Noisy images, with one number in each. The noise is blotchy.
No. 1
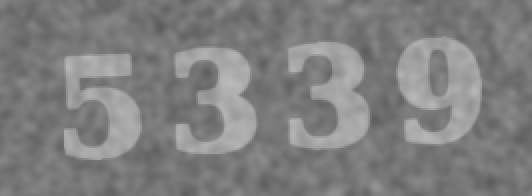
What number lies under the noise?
5339
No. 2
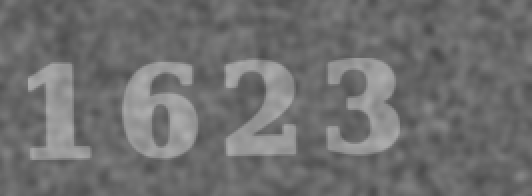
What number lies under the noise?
1623
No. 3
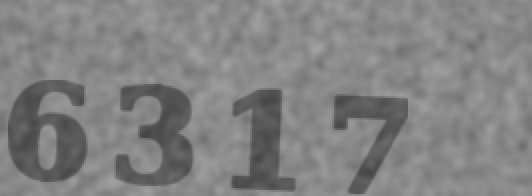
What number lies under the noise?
6317
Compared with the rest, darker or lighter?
darker
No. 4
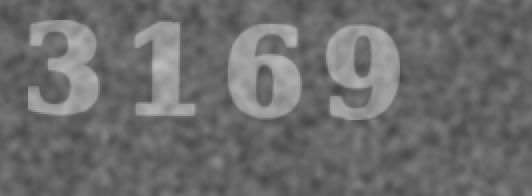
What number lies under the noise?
3169
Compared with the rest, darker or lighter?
lighter
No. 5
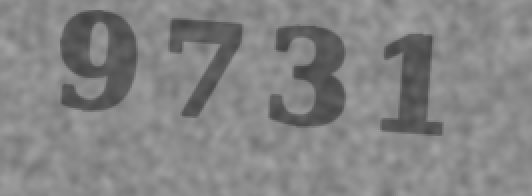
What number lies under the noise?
9731
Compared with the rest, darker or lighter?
darker
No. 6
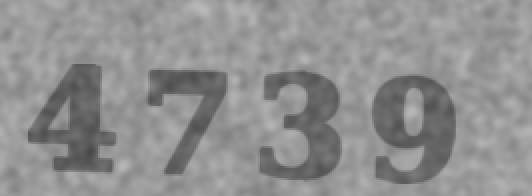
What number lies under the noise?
4739
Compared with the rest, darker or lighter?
darker
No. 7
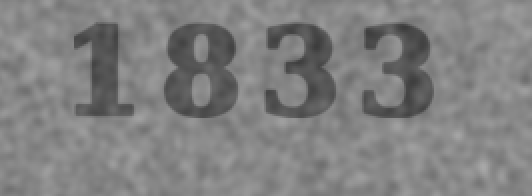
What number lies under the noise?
1833
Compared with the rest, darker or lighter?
darker
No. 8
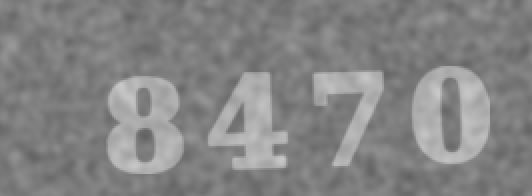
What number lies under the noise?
8470
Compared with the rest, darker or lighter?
lighter
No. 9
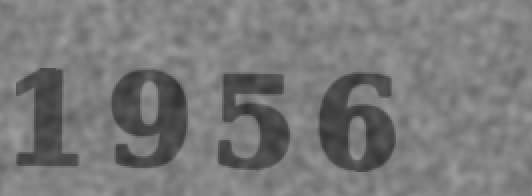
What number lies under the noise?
1956
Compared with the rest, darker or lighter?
darker
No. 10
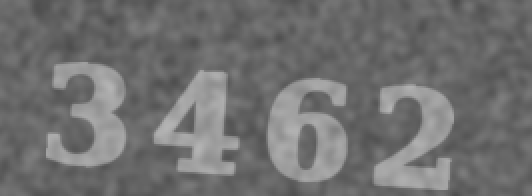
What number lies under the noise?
3462
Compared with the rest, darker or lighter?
lighter
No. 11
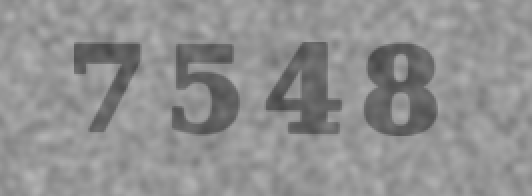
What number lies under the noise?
7548
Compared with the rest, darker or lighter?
darker
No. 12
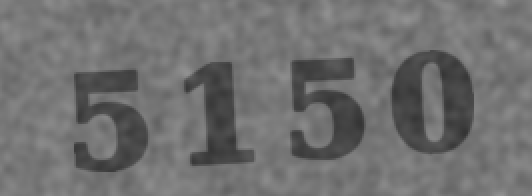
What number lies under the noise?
5150
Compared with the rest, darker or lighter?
darker
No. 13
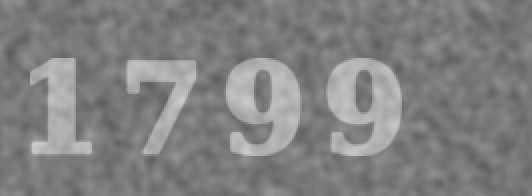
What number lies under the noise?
1799
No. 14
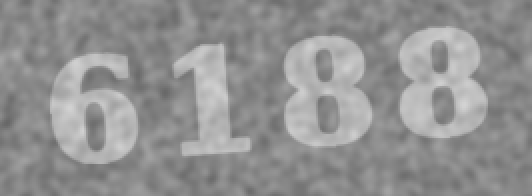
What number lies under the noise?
6188
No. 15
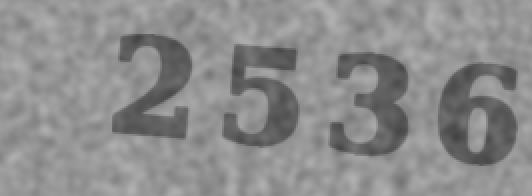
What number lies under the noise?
2536
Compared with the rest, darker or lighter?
darker
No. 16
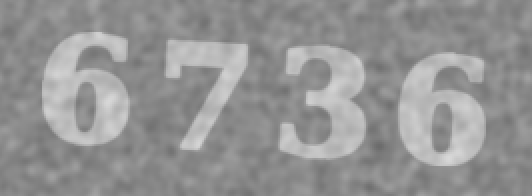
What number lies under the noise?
6736
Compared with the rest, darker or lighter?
lighter
